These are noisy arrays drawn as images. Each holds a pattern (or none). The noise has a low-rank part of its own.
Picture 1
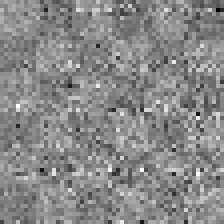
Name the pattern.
a checkerboard
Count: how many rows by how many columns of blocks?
6 by 6
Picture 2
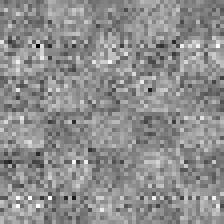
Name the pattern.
a checkerboard
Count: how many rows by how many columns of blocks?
6 by 5
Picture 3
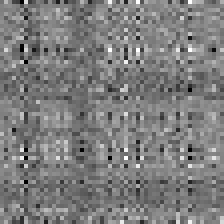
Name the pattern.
bands of rows crossing bands of columns
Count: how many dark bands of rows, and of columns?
2 and 2
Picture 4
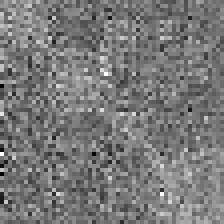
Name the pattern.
blocks along the diagonal
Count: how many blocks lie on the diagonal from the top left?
4
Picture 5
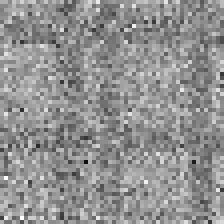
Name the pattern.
bands of rows crossing bands of columns
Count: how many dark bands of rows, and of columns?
2 and 3
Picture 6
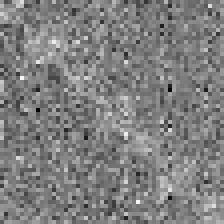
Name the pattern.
blocks along the diagonal
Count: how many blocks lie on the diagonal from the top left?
7
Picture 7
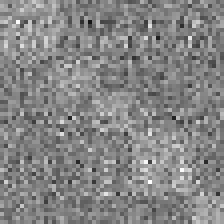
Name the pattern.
blocks along the diagonal
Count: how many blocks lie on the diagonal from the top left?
5
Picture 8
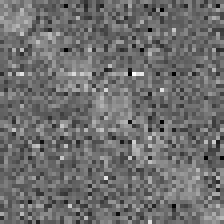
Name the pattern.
blocks along the diagonal
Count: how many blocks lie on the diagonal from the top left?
7
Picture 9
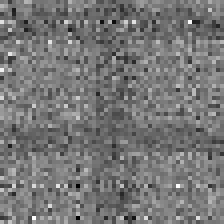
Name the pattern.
bands of rows crossing bands of columns
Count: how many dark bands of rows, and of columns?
2 and 1
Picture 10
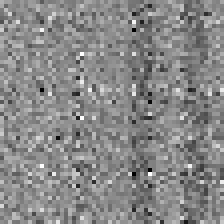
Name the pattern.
bands of columns
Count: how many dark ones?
2
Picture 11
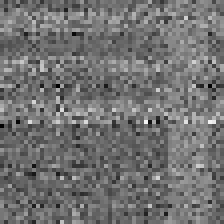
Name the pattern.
bands of rows crossing bands of columns
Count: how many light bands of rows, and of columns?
3 and 1
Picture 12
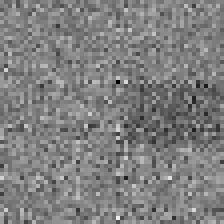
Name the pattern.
one block
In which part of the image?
middle right
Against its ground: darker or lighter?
darker
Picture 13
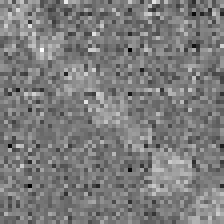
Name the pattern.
blocks along the diagonal
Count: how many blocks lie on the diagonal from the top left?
7
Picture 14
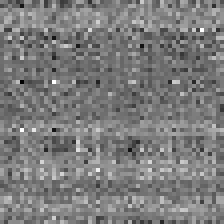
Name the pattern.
bands of rows
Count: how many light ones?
4
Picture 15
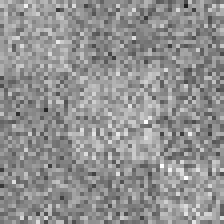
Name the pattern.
blocks along the diagonal
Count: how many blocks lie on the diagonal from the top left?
3
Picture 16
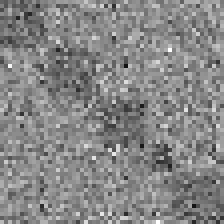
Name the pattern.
blocks along the diagonal
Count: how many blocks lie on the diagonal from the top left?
5
